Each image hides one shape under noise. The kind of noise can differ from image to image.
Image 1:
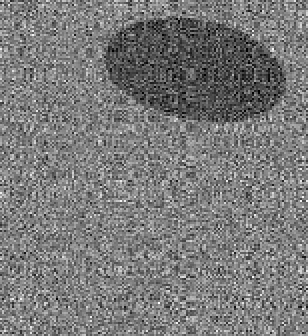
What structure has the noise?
low rank plus noise
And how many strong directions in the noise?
three or four
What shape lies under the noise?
ellipse
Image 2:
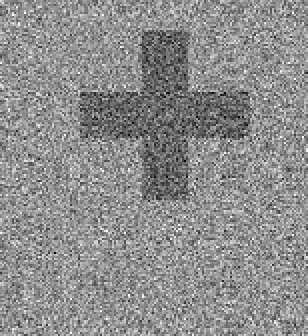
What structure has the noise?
low rank plus noise
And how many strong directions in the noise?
five to eight
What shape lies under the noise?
cross
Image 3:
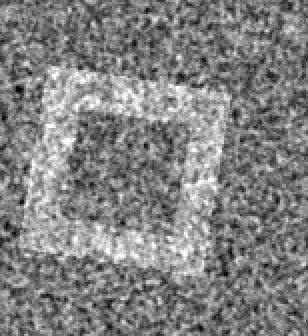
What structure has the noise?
blotchy
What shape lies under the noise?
square frame
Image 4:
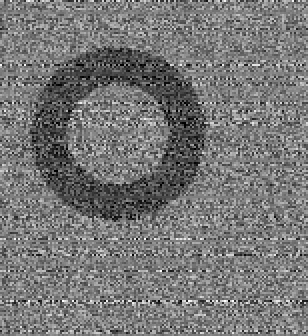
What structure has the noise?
rows of uneven size
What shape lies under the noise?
ring
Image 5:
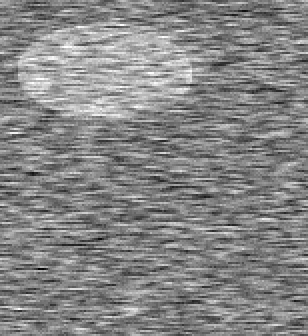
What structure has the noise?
streaked along the rows
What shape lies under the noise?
ellipse
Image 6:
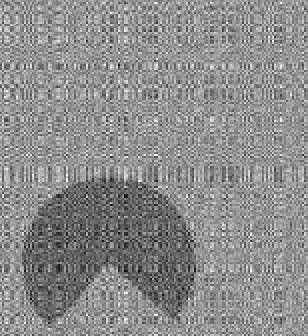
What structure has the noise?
low rank plus noise
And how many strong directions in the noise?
one
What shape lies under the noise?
disc with a wedge cut out
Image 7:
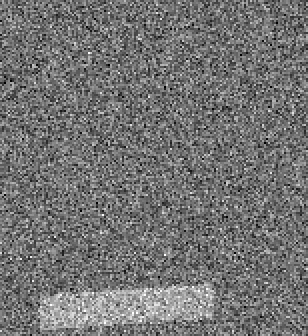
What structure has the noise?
independent entries
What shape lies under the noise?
bar
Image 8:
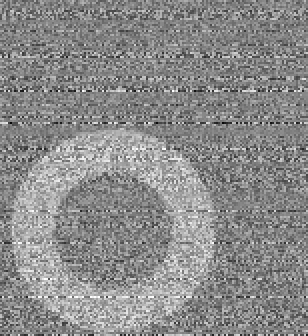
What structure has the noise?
rows of uneven size
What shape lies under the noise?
ring
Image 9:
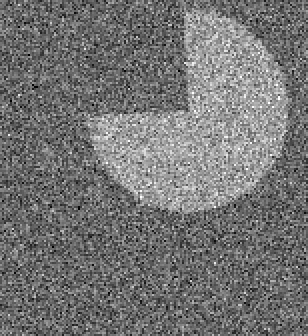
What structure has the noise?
independent entries
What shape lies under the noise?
disc with a wedge cut out
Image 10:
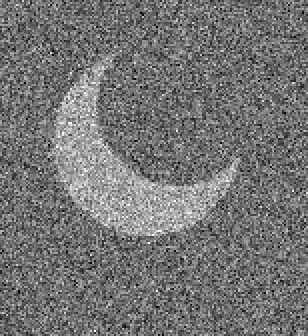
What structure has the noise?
independent entries
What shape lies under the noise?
crescent
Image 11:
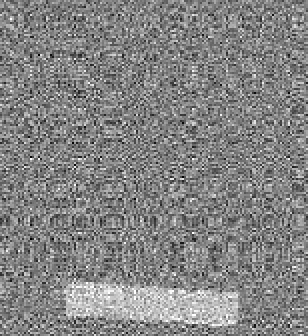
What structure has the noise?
low rank plus noise
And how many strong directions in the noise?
three or four
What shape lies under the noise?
bar
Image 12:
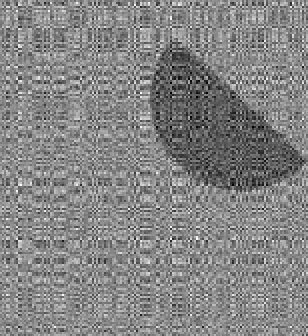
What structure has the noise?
low rank plus noise
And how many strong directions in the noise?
one
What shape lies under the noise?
half disc
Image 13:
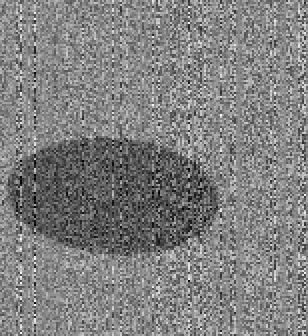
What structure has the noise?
columns of uneven size
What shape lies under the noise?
ellipse
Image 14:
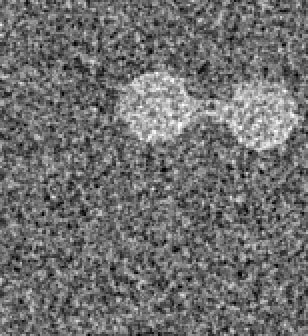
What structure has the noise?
blotchy
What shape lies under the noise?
dumbbell
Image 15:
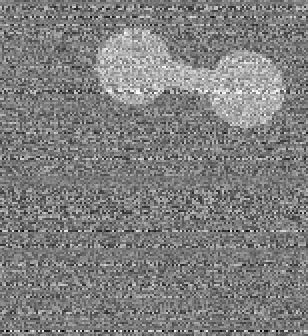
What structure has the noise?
rows of uneven size
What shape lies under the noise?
dumbbell
